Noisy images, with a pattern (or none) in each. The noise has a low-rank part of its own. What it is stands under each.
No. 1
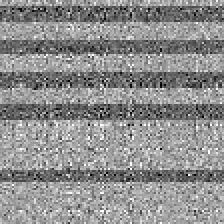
bands of rows
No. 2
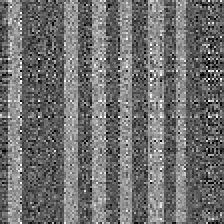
bands of columns
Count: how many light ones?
6
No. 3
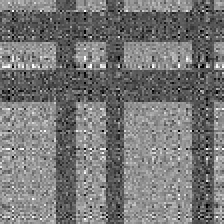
bands of rows crossing bands of columns
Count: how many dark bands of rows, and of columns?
2 and 3
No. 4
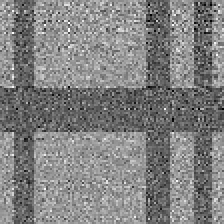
bands of rows crossing bands of columns
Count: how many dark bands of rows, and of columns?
1 and 3
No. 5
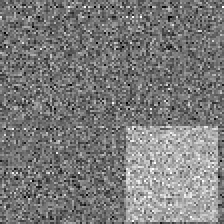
one block
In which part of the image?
bottom right
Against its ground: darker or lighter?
lighter
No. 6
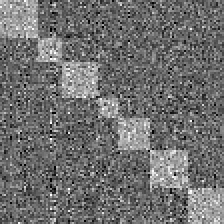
blocks along the diagonal
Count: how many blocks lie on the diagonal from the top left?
7
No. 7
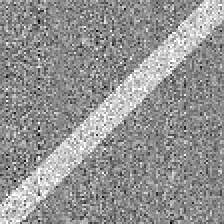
a diagonal band
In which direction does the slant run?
bottom left to top right
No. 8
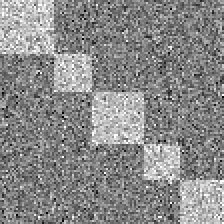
blocks along the diagonal
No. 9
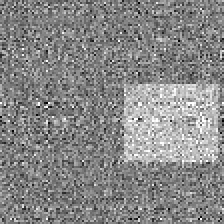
one block
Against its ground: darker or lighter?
lighter
